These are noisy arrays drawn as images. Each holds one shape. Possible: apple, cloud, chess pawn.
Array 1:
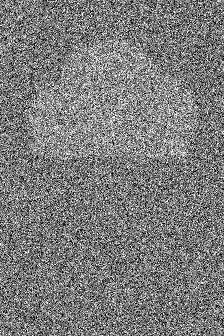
cloud
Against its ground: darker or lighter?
lighter
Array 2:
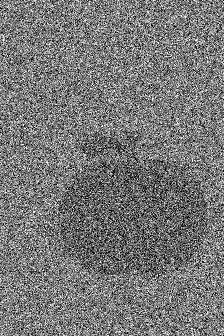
apple
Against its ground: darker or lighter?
darker
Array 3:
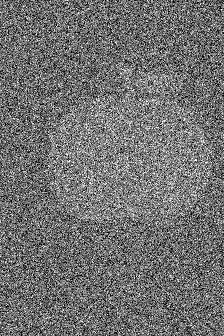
apple
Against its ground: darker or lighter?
lighter
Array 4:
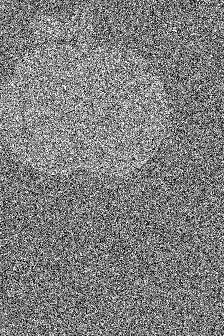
apple
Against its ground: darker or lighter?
lighter
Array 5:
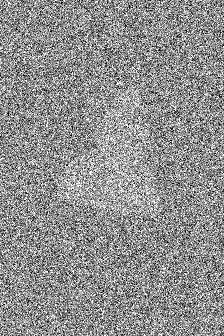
chess pawn
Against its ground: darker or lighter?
lighter
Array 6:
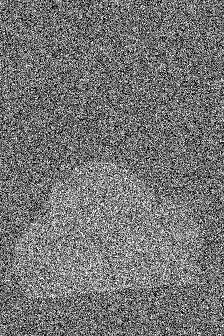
cloud
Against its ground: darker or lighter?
lighter
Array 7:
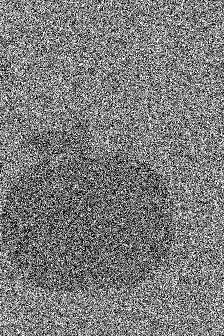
apple
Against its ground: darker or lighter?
darker
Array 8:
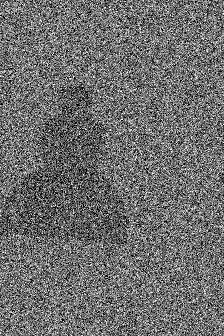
chess pawn
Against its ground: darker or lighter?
darker
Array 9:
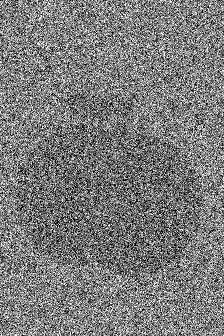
apple
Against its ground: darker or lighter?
darker
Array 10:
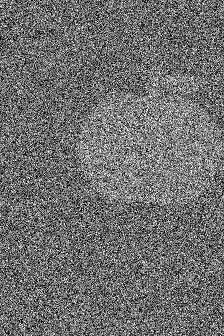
apple
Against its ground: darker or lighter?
lighter
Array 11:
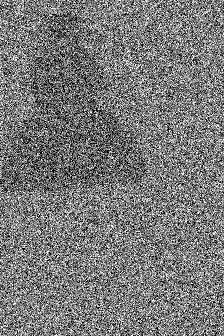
chess pawn
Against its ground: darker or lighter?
darker
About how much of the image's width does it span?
two thirds
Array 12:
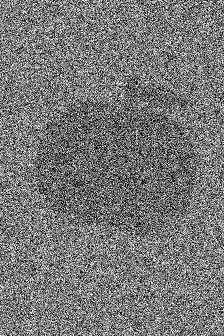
apple
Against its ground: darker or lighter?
darker
